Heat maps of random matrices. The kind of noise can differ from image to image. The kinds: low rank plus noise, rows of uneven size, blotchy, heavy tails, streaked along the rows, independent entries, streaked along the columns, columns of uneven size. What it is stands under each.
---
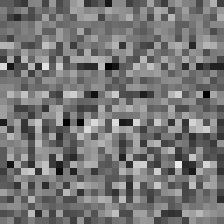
rows of uneven size
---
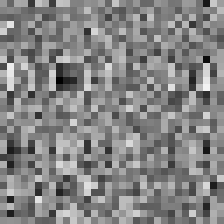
low rank plus noise
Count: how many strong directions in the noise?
one
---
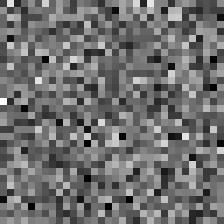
independent entries
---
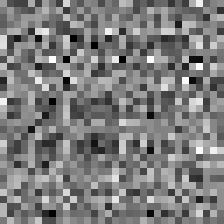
low rank plus noise
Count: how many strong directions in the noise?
one
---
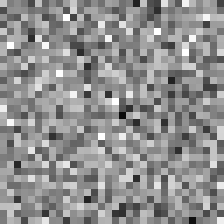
independent entries
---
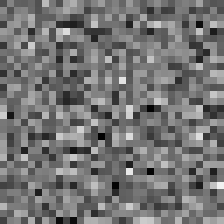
low rank plus noise
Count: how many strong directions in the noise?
one
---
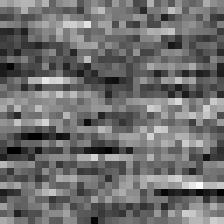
streaked along the rows
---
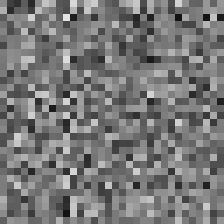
low rank plus noise
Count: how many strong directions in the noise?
one
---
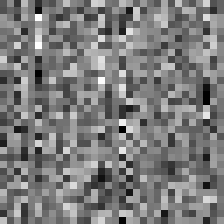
columns of uneven size
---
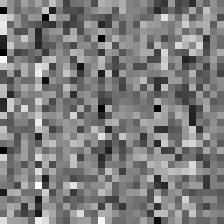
columns of uneven size
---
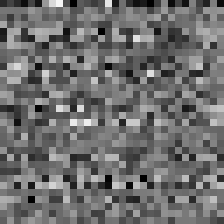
rows of uneven size
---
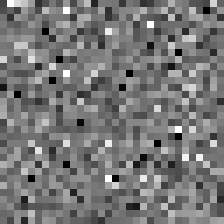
heavy tails
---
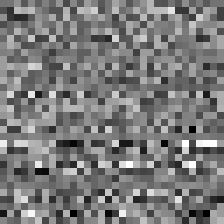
rows of uneven size
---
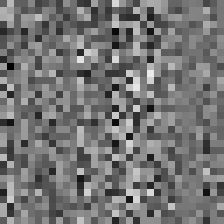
columns of uneven size
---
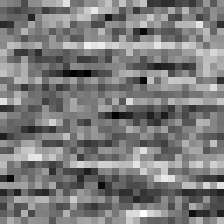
streaked along the rows
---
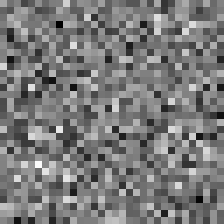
independent entries
